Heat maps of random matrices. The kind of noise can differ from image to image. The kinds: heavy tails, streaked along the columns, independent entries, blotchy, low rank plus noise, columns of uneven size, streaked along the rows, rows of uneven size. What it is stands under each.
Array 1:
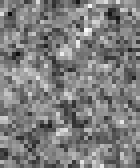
blotchy
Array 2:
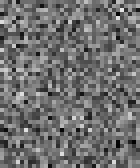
low rank plus noise
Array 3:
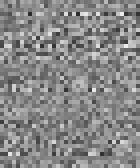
rows of uneven size
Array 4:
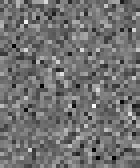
heavy tails
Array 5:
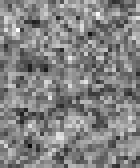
blotchy
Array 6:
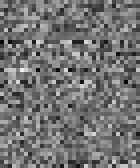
rows of uneven size
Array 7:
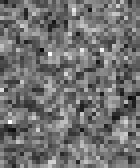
blotchy
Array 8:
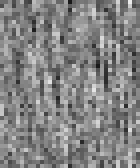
streaked along the columns
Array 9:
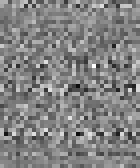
rows of uneven size
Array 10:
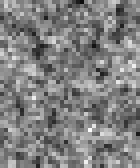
blotchy
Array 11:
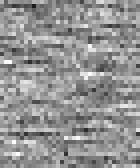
streaked along the rows
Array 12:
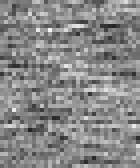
streaked along the rows
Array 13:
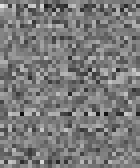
rows of uneven size
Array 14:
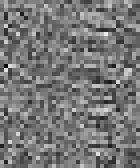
low rank plus noise
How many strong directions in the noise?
two
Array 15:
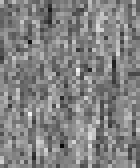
streaked along the columns
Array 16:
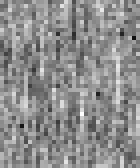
streaked along the columns
